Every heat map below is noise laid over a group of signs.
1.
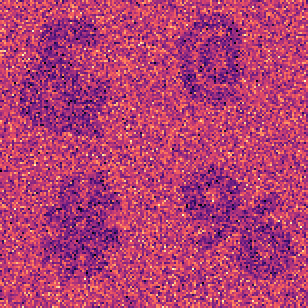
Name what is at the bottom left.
hash sign
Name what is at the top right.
at sign
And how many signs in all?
4
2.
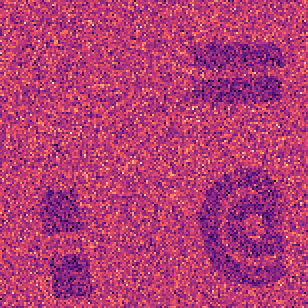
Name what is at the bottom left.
colon
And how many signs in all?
3
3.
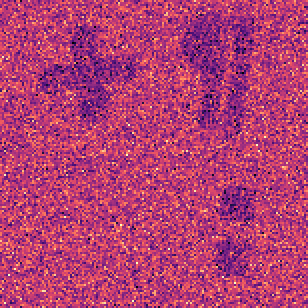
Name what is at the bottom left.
nothing
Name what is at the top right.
pilcrow
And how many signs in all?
3
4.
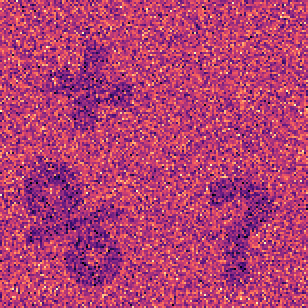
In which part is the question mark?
bottom right
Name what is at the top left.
plus sign
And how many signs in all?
3
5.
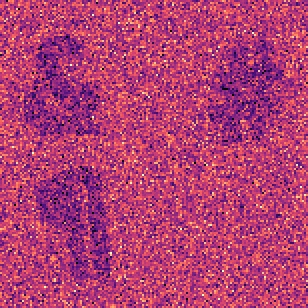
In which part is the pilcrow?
bottom left
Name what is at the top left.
ampersand
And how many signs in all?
3
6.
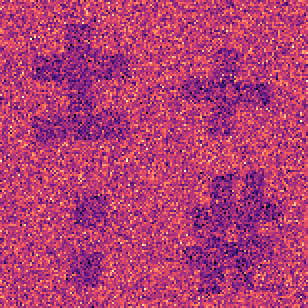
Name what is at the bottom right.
hash sign
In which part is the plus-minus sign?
top left
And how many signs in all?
4
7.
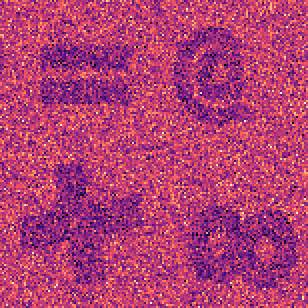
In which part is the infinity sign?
bottom right
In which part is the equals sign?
top left
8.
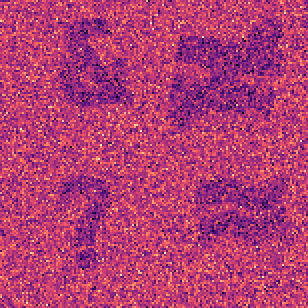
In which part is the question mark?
bottom left
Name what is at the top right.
not-equal sign
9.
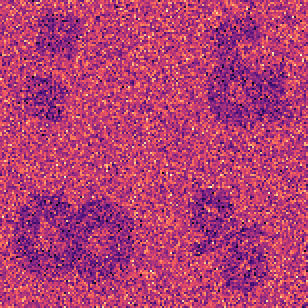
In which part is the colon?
top left
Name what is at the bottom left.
infinity sign
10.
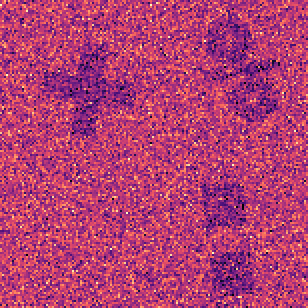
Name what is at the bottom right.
colon
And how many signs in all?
3
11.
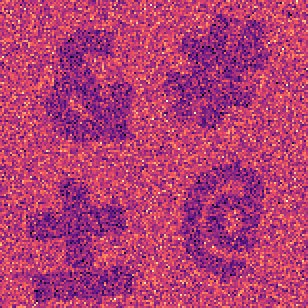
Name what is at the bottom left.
plus-minus sign
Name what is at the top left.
ampersand
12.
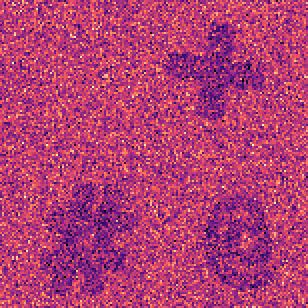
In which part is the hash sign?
bottom left
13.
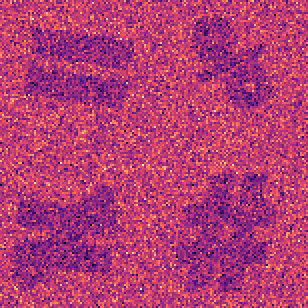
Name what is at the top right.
percent sign
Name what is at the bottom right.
hash sign
